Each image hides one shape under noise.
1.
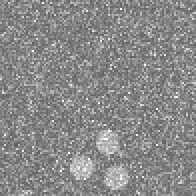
three dots
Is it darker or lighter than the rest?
lighter
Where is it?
bottom middle
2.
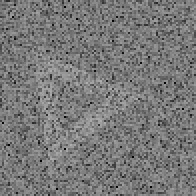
triangle frame
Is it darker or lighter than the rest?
lighter
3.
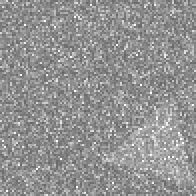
triangle
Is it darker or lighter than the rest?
lighter
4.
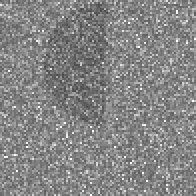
half disc
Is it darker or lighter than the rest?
darker
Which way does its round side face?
left
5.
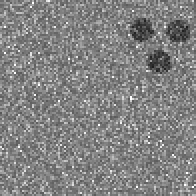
three dots
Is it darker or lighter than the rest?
darker
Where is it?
top right
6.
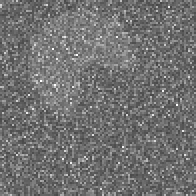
disc with a wedge cut out
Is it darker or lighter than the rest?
lighter
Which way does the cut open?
down and right
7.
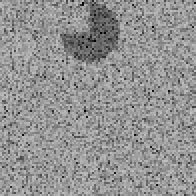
disc with a wedge cut out
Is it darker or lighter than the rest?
darker
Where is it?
top middle
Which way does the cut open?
up and left
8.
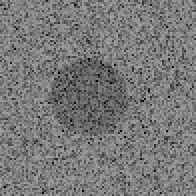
disc
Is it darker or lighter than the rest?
darker
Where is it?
centre
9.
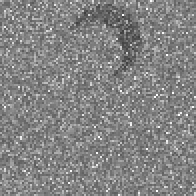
crescent
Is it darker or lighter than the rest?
darker
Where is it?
top middle
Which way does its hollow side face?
down and left
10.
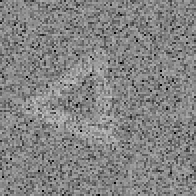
triangle frame
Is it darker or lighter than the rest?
lighter
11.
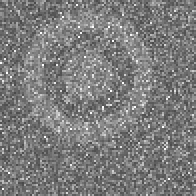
bullseye
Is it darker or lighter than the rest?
lighter
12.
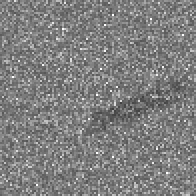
bar
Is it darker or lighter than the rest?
darker
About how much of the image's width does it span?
half
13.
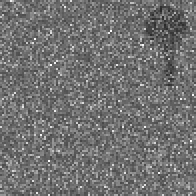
lollipop
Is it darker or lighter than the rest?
darker
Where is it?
top right
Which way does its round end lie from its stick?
up
